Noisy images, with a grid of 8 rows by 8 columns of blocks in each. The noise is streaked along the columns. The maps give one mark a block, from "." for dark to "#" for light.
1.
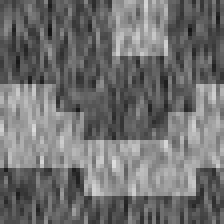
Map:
....##..
....##..
........
##.....#
###...##
########
...####.
........
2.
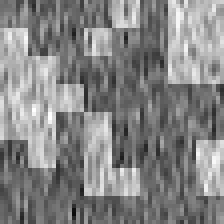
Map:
....#.##
#..#..##
##....##
###.....
##.#....
.#.#...#
...##..#
........
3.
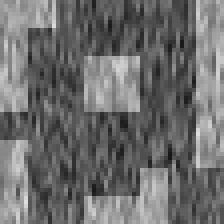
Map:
##.....#
#......#
#..##..#
#..##..#
.......#
#......#
#....#..
#..###..
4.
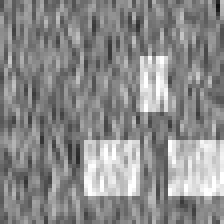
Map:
........
........
.....#..
.....#..
........
...##.##
...##.##
........
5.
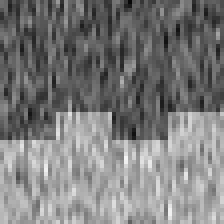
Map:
........
........
........
........
..##..##
########
########
########
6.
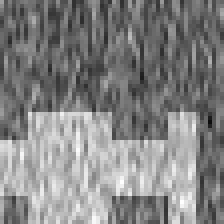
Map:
........
........
........
........
.###..#.
#######.
#######.
.###..#.
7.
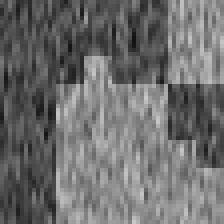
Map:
......##
......##
...#..##
..####..
..####..
..#####.
..######
..######
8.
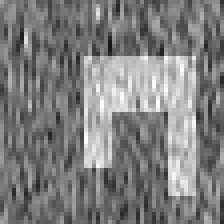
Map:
........
........
...####.
...####.
...#..#.
...#..#.
......#.
........
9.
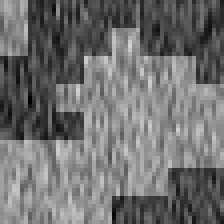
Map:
#.......
#...#...
...####.
..######
...#####
########
######..
####....
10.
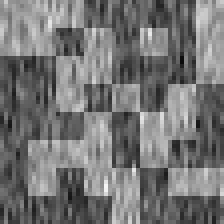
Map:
###....#
##.#.#.#
..##...#
..#.#.#.
...#.##.
.###.#..
.#.##.##
....#...
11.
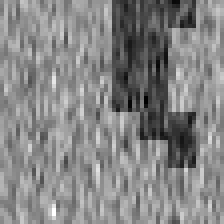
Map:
####...#
####..##
####..##
####..##
#####..#
######.#
########
########
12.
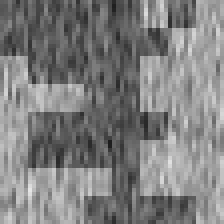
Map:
.....#.#
......##
#....###
###..###
#.....##
#....###
####.###
###....#
